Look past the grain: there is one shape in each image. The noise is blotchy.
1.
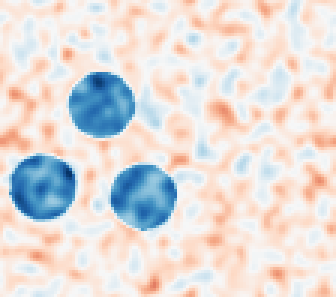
three dots
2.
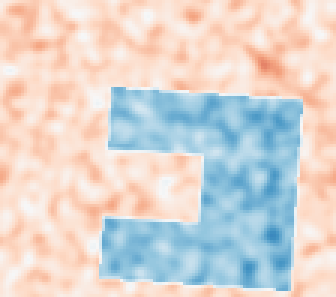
square with a notch
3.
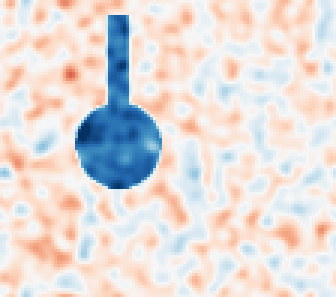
lollipop
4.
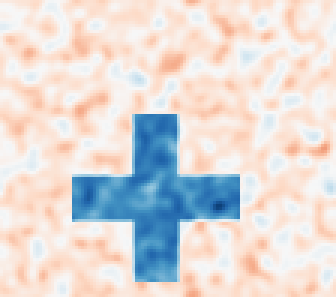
cross
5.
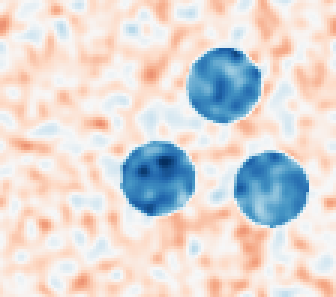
three dots
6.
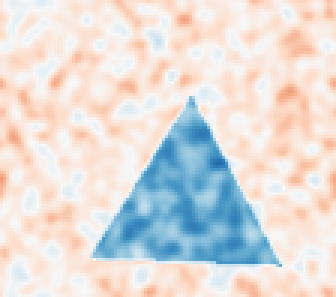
triangle
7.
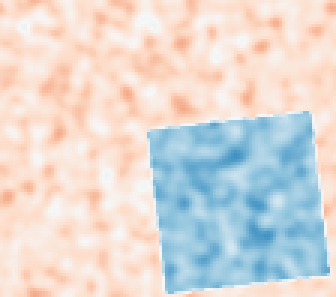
square
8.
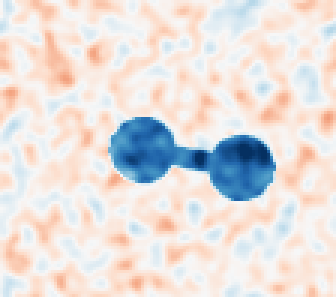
dumbbell
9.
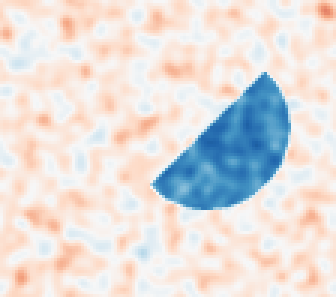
half disc
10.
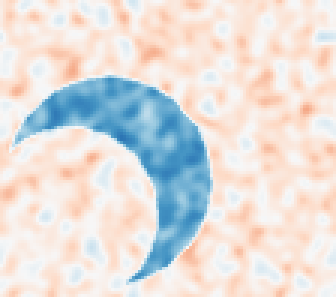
crescent
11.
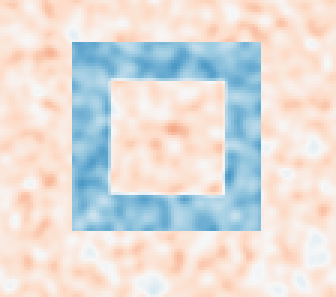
square frame
